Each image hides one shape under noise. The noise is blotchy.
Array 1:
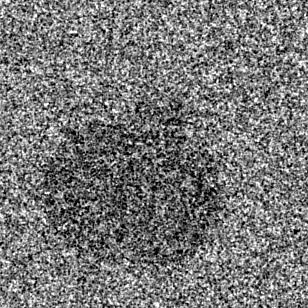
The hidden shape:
apple
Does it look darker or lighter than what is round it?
darker
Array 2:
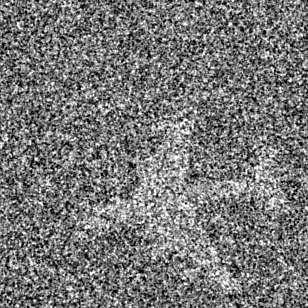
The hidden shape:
airplane
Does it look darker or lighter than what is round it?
lighter
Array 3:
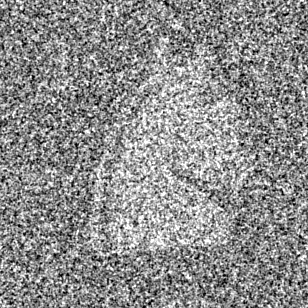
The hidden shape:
chess knight
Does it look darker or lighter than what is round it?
lighter
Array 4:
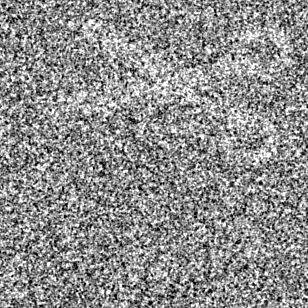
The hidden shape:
pair of scissors
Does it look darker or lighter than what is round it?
lighter
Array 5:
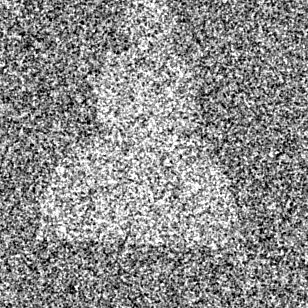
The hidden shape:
chess pawn
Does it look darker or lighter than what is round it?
lighter
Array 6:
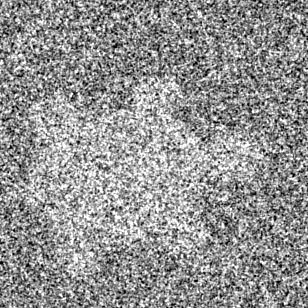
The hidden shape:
turtle
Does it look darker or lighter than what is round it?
lighter
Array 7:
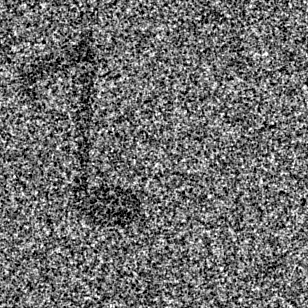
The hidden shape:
musical note
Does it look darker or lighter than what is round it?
darker
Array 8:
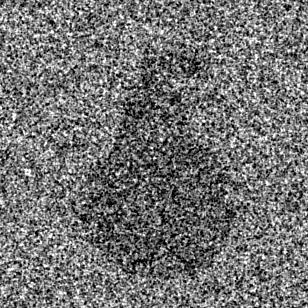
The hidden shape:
pear
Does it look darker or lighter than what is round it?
darker
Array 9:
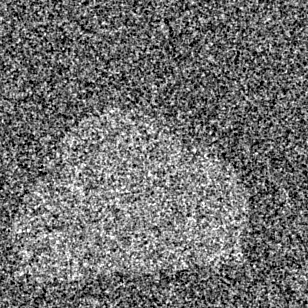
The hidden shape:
cloud
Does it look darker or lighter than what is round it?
lighter
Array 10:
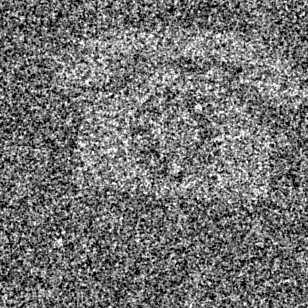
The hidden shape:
telephone
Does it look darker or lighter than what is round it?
lighter
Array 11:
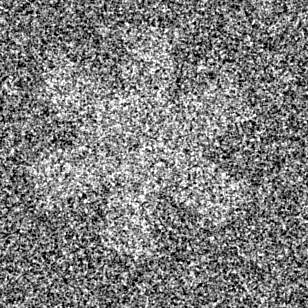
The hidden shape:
asterisk
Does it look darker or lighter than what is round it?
lighter
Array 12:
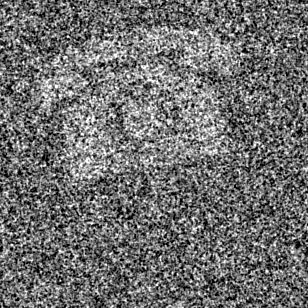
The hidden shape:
telephone
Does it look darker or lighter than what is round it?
lighter
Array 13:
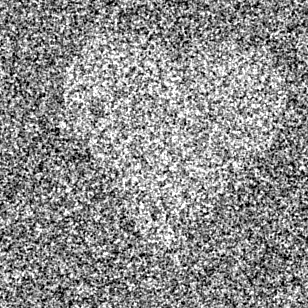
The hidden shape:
heart
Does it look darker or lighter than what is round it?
lighter
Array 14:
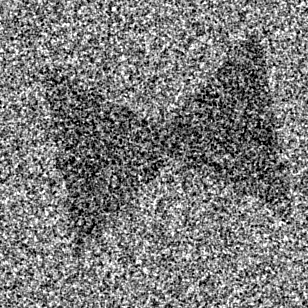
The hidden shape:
bow tie
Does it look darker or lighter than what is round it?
darker
